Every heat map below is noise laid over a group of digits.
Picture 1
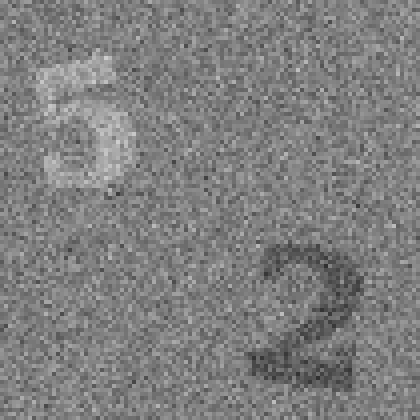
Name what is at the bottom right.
2
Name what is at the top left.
5
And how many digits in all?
2
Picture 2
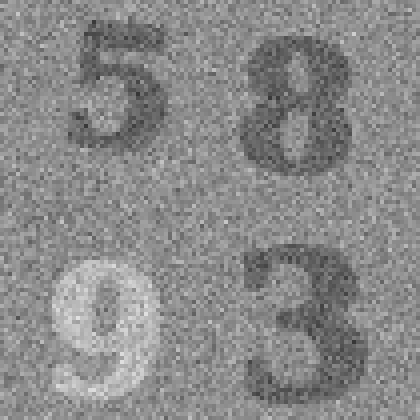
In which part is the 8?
top right
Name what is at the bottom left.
9
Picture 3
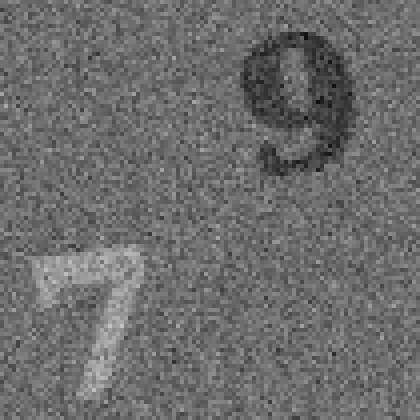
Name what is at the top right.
9
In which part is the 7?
bottom left
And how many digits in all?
2
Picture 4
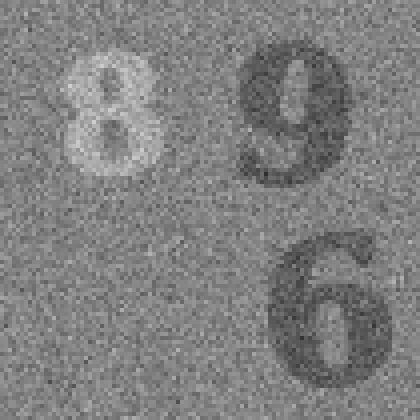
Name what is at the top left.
8
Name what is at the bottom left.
nothing
